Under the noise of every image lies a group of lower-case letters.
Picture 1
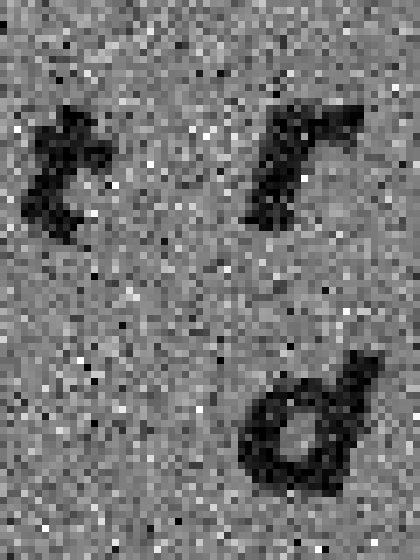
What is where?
top left: dark t; top right: dark r; bottom right: dark d
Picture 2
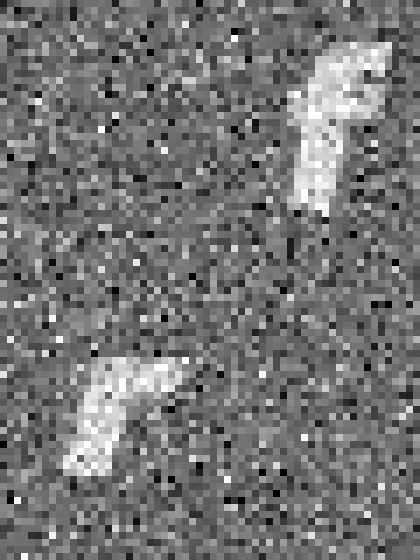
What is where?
top right: light f; bottom left: light r
